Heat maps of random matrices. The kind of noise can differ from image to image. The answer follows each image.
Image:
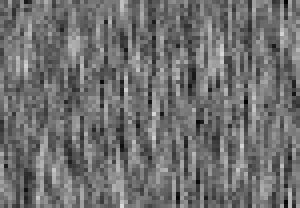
streaked along the columns
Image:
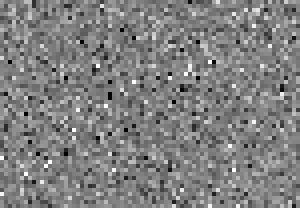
heavy tails
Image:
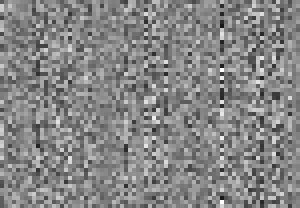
columns of uneven size
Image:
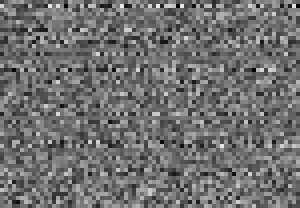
rows of uneven size
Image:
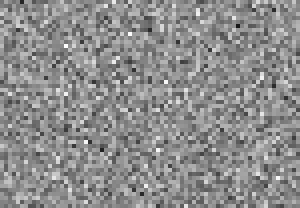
independent entries
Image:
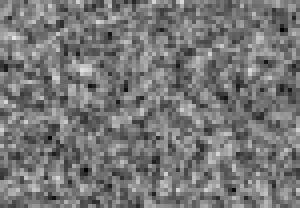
blotchy
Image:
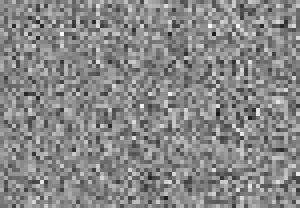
low rank plus noise
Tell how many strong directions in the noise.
five to eight
